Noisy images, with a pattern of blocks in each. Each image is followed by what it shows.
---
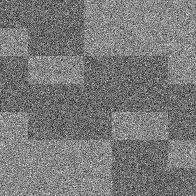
the same after a half turn
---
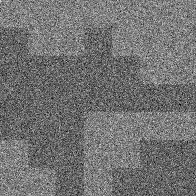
no symmetry
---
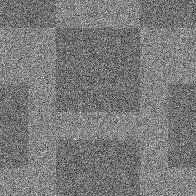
left and right mirror each other
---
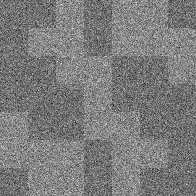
the same after a half turn
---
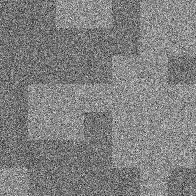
no symmetry
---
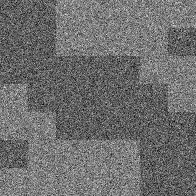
the same after a half turn
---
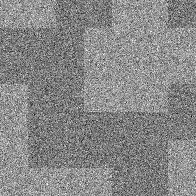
mirrored about the diagonal from the bottom left
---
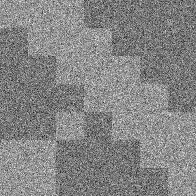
mirrored about the diagonal from the bottom left
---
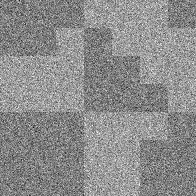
mirrored about the diagonal from the bottom left
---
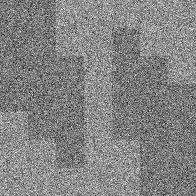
the same after a half turn
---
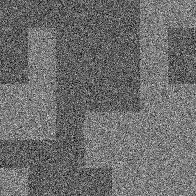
no symmetry
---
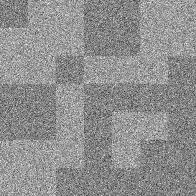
mirrored about the diagonal from the top left
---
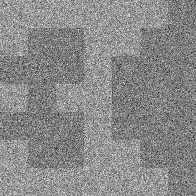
top and bottom mirror each other
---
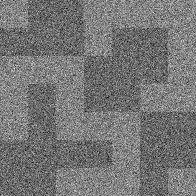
mirrored about the diagonal from the bottom left
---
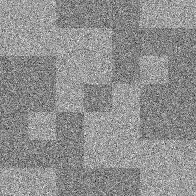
the same after a half turn
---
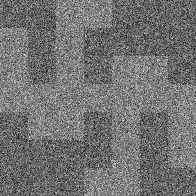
the same after a half turn
